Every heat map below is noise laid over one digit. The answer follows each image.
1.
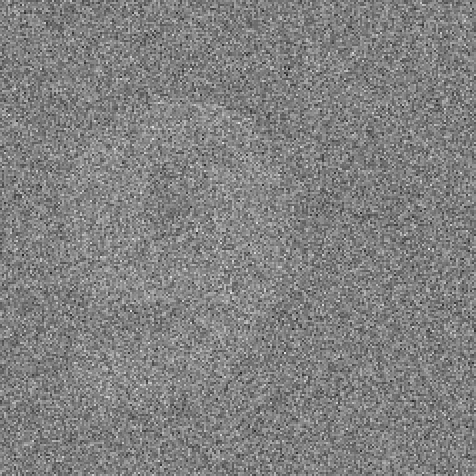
light 9
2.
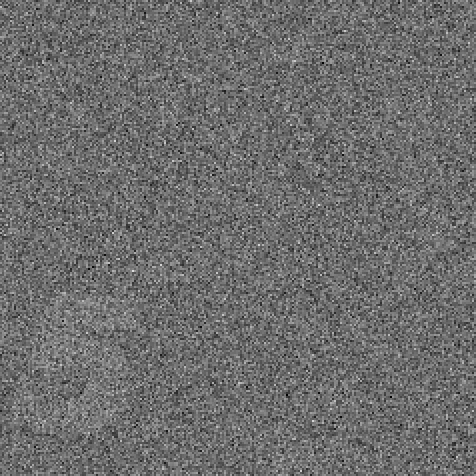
light 5, bottom left
